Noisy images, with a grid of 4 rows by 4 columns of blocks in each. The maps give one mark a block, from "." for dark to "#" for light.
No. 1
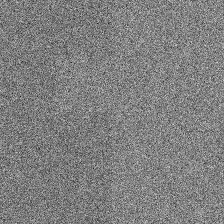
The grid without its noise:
..##
.###
..##
..##
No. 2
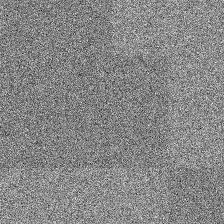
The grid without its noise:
..##
...#
...#
###.
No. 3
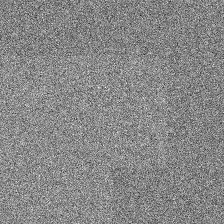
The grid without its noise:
....
###.
###.
##..
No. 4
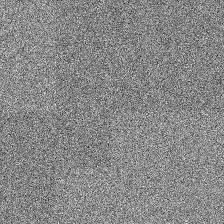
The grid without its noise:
#...
#...
..##
.###
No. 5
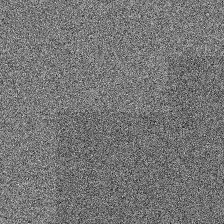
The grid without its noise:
####
###.
#...
#...
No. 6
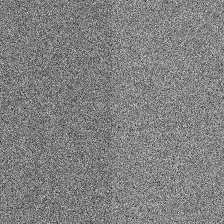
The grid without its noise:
..##
..##
..##
..##
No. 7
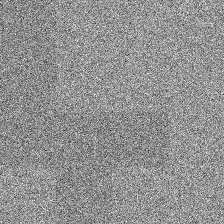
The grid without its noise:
.###
.###
...#
#.##
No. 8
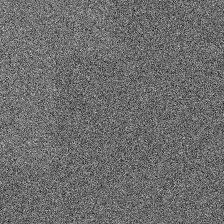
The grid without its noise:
##..
#...
#...
....
